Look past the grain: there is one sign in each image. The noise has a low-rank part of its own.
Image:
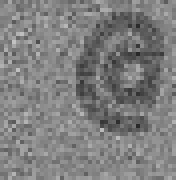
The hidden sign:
at sign
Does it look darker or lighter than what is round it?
darker
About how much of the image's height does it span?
two thirds
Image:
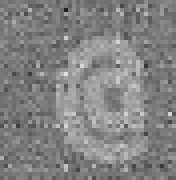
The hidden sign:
at sign
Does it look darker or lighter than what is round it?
lighter
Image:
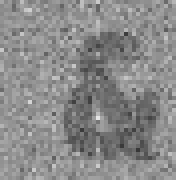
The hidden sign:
ampersand
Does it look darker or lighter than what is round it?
darker
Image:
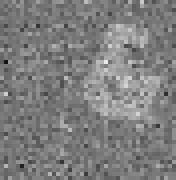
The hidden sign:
ampersand
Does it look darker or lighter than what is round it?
lighter
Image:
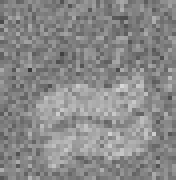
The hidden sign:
approximately sign
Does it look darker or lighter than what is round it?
lighter
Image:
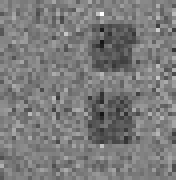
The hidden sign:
colon
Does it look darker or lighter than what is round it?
darker
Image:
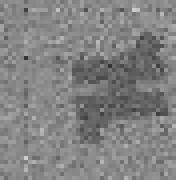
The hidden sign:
not-equal sign
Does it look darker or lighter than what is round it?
darker
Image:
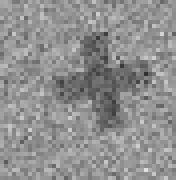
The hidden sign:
plus sign
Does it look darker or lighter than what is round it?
darker
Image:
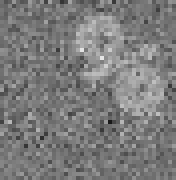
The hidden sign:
percent sign
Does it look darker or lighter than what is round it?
lighter
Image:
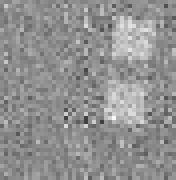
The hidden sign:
colon
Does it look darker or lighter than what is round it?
lighter
